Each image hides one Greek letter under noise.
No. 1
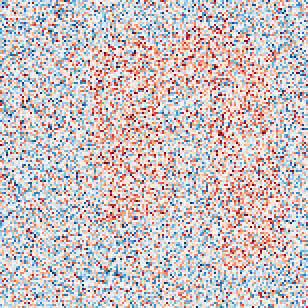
eta
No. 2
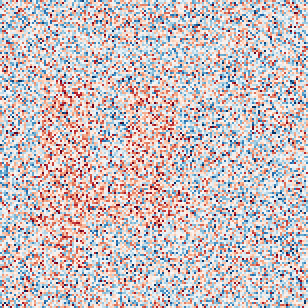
mu
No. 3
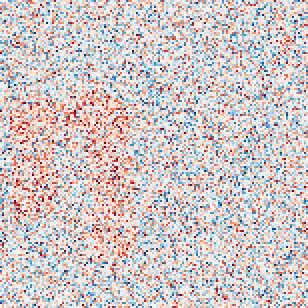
eta
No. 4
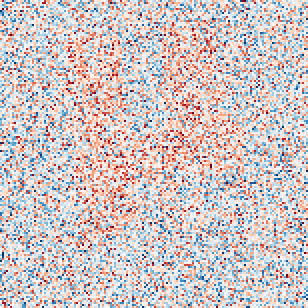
mu
